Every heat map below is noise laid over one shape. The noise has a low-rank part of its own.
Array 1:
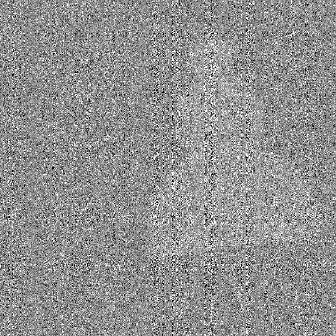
light chess pawn
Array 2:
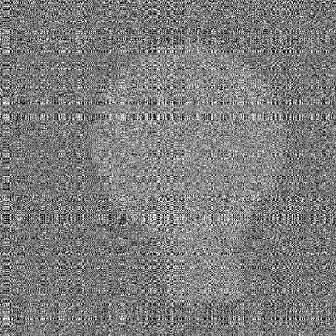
light light bulb
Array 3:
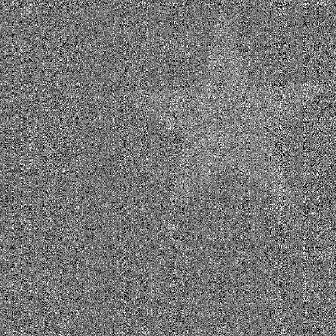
light star
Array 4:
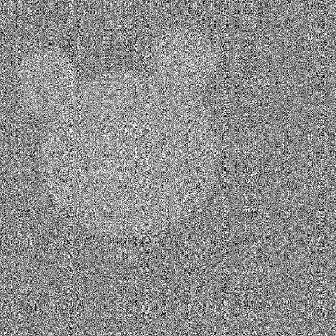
light bear's head
